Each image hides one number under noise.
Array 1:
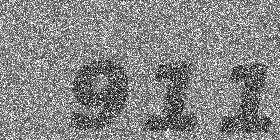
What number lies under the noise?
911
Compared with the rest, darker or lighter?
darker
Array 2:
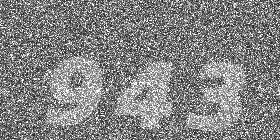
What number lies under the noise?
943
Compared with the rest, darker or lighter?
lighter
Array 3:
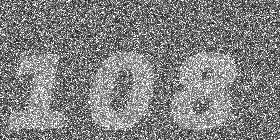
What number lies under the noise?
108
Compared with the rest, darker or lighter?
lighter
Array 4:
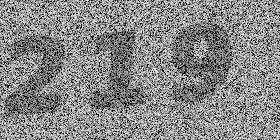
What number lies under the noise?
219
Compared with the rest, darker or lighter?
darker
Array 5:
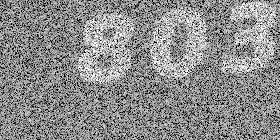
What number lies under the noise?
803
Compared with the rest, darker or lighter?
lighter
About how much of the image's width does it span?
two thirds
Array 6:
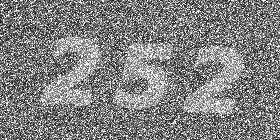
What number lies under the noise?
252
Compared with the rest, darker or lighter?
lighter
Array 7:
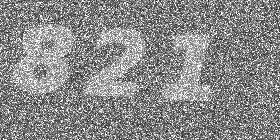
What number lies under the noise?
821
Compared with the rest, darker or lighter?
lighter
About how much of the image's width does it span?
two thirds
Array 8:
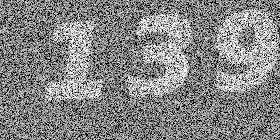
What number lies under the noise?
139
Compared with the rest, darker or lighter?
lighter
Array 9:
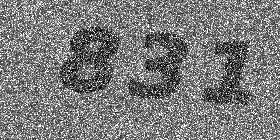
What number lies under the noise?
831
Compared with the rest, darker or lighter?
darker
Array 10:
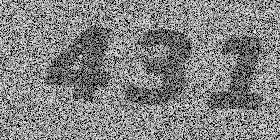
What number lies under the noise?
431
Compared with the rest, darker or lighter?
darker
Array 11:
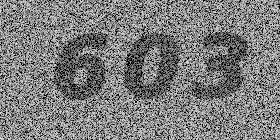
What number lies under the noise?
603
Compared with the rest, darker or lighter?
darker
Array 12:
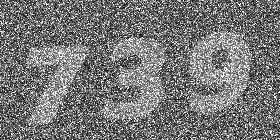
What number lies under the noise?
739
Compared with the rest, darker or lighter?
lighter
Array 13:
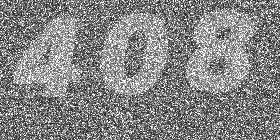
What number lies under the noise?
408
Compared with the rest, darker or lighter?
lighter
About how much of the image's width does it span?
nearly all
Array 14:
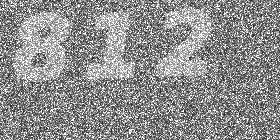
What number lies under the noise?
812
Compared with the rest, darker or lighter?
lighter
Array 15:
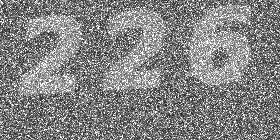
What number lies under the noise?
226
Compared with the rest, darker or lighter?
lighter
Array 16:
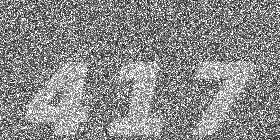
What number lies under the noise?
417
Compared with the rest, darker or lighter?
lighter
